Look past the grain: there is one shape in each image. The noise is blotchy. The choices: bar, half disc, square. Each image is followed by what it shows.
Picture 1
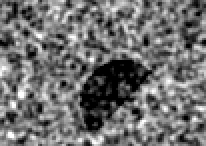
dark half disc
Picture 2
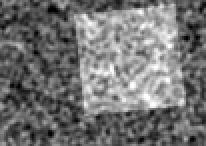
light square
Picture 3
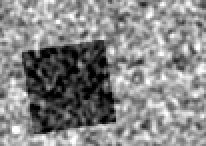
dark square
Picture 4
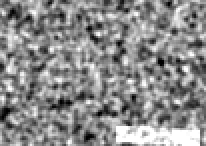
light bar, bottom right
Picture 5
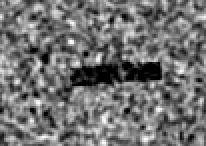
dark bar, centre
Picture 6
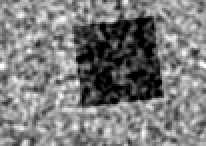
dark square
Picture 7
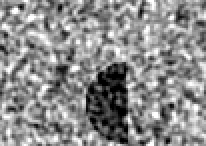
dark half disc
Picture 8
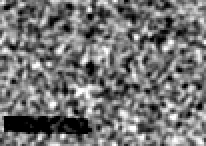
dark bar, bottom left
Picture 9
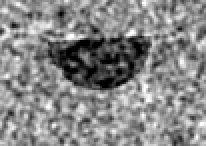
dark half disc
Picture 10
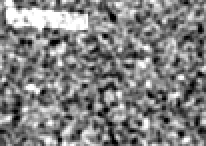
light bar, top left
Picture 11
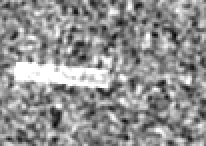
light bar
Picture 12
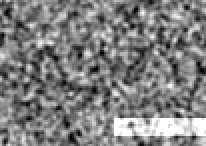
light bar, bottom right
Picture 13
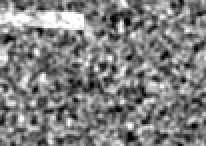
light bar, top left
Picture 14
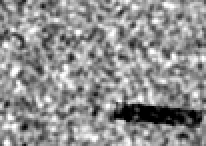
dark bar, bottom right
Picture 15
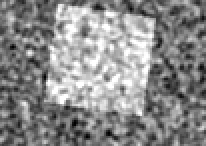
light square
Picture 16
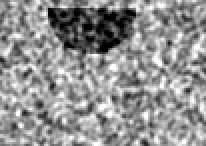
dark half disc, top middle
